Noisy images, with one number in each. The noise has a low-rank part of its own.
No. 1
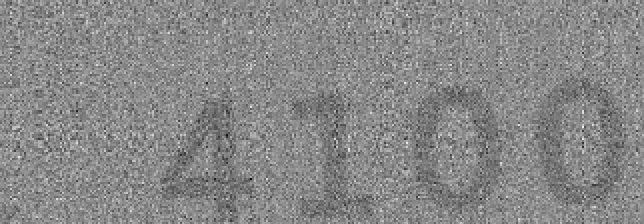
4100
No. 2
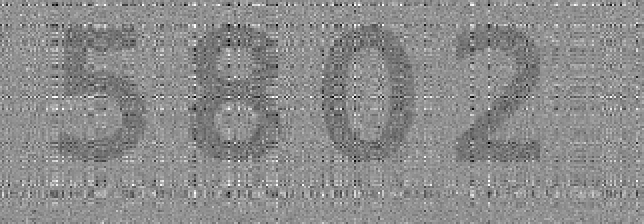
5802
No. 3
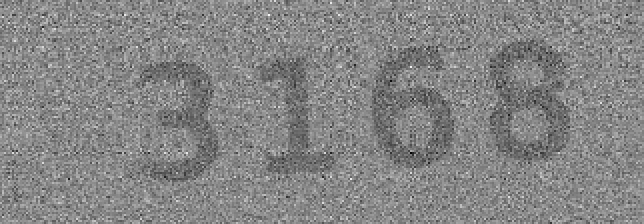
3168
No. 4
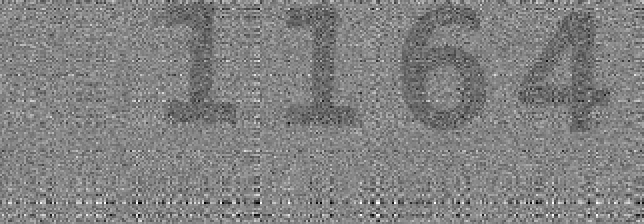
1164
